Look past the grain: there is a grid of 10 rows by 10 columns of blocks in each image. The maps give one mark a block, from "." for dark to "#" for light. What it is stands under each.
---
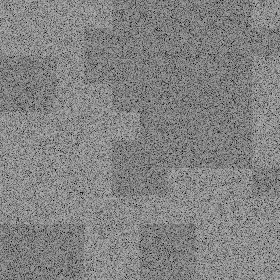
# # # # . . . . . #
# # # . . . . . . .
. . # . . . . . . #
. . # # . . . . . #
# # # # # . . . . #
# # # # . . . . . #
# # # # . . # # # .
# # # # # # # # # #
. . . # # . . # # #
. . . # # . . # # #
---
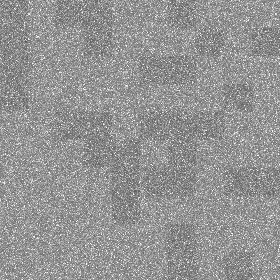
. # . . # # . # # #
. # # . # # # . # .
. # # # # . . # # #
. # # # # # # # . #
# # . . # . . . # #
# # # . . # . # # #
# # # # . . . # . .
# # # # . # # # # #
# # # # # # . # # #
# # # # # # . # . #
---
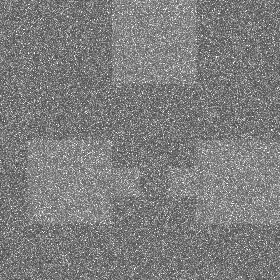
. . . . # # # . . .
. . . . # # # . . .
. . . . # # # . . .
. . . . . . . . . .
. . . . . . . . . .
. # # # . . . # # #
. # # # # . # # # #
. # # # . . . # # #
. . . . . . . . . .
. . . . . . . . . .
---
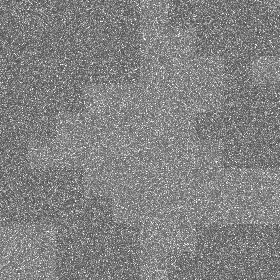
. . . . . # . . . .
. . . . . # # . . .
. . . . . # # # . #
. . . # # # # # . .
. . # # # # # . . .
. # # # # # # # . .
. . . # # # # # # #
. . . . # # # # # #
# # . . . # # . . .
# # . . . # . . . .
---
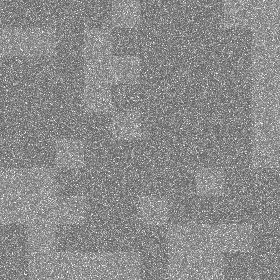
. . . . # . . . # #
# # . # . . . . . #
. . . # # . . . . #
. . . # . . . . . #
. . . . # . . . . #
. . # . . . . . . #
# # . . . . . # . .
# # # . . # . . . .
. # . . . . # # # .
. # # # # . # # . .
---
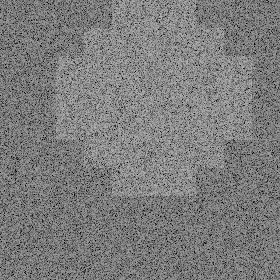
. . . . # # # . . .
. . . # # # # # . .
. . # # # # # # # .
. . # # # # # # # .
. . # # # # # # # .
. . . # # # # # . .
. . . . # # # . . .
. . . . . . . . . .
. . . . . . . . . .
. . . . . . . . . .
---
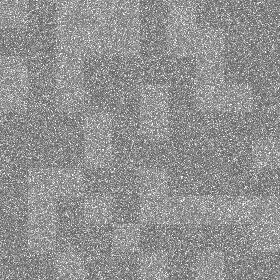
# . # # # . # . . .
. . # # # . # # . .
# . # . . . . # . .
# . # . . # . # # .
. . . # . # . . . .
. . . # . . . . . #
. # # . . # . . . .
. # . # . # # # # #
. # . . # . . . . #
. . # . . # . # . .
